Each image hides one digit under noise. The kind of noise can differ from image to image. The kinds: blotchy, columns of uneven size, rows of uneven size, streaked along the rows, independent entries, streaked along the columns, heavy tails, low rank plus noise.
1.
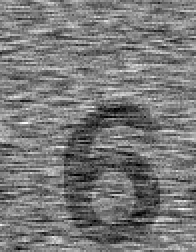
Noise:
streaked along the rows
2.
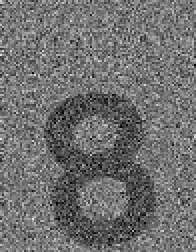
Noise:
low rank plus noise
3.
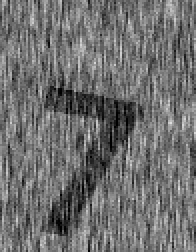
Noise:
streaked along the columns
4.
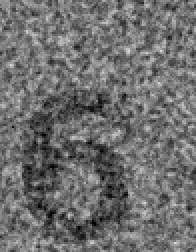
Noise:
blotchy
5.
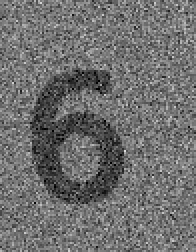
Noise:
independent entries
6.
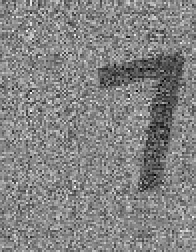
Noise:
low rank plus noise
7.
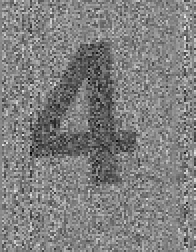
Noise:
columns of uneven size
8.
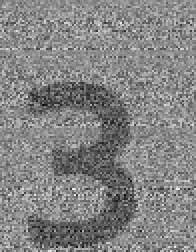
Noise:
rows of uneven size
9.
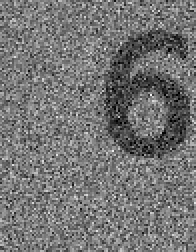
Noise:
independent entries
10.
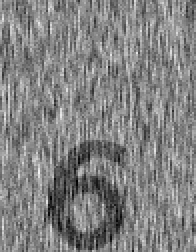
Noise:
streaked along the columns
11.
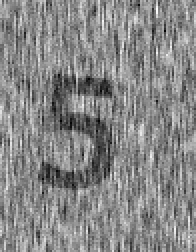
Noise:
streaked along the columns
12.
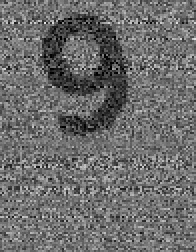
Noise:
rows of uneven size
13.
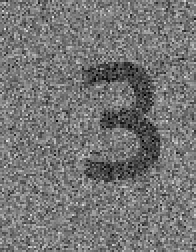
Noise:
independent entries
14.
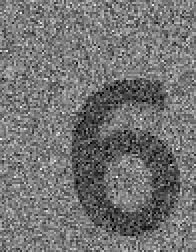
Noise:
independent entries
